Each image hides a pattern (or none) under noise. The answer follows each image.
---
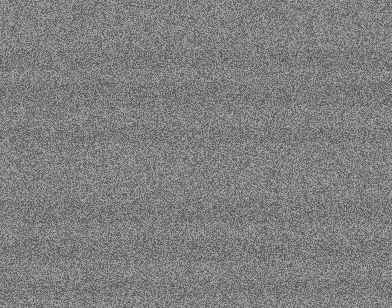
bands of rows
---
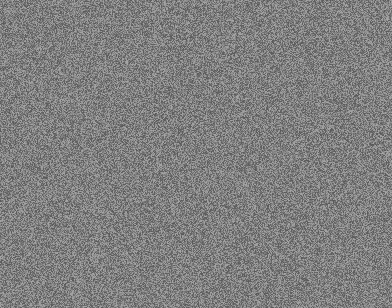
only noise
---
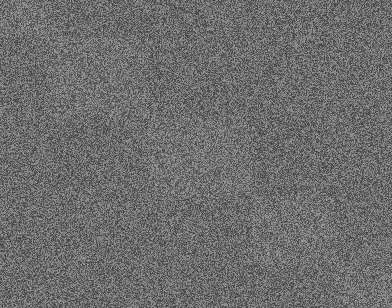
blocks along the diagonal
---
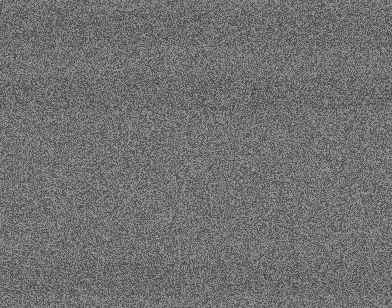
bands of rows
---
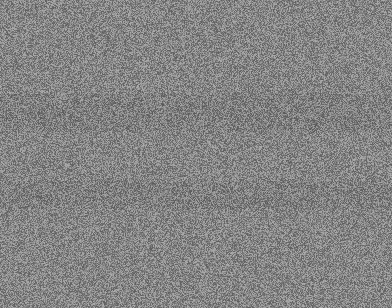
bands of rows
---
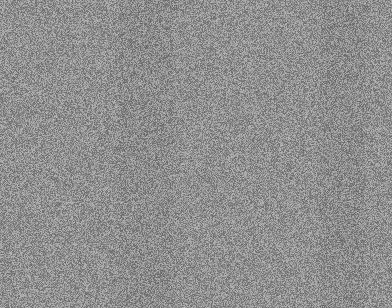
bands of columns
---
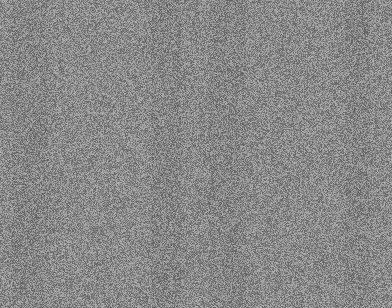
bands of columns
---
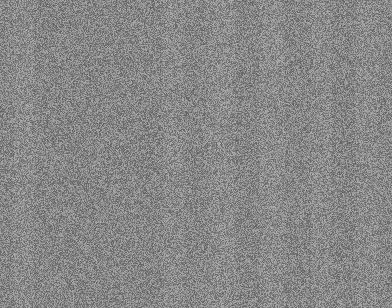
bands of columns
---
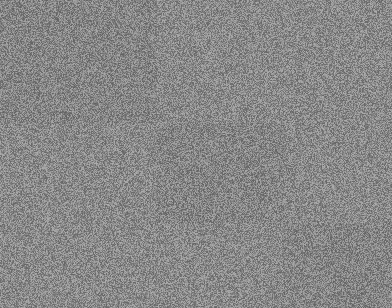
blocks along the diagonal
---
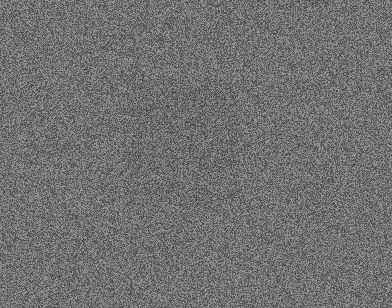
one block
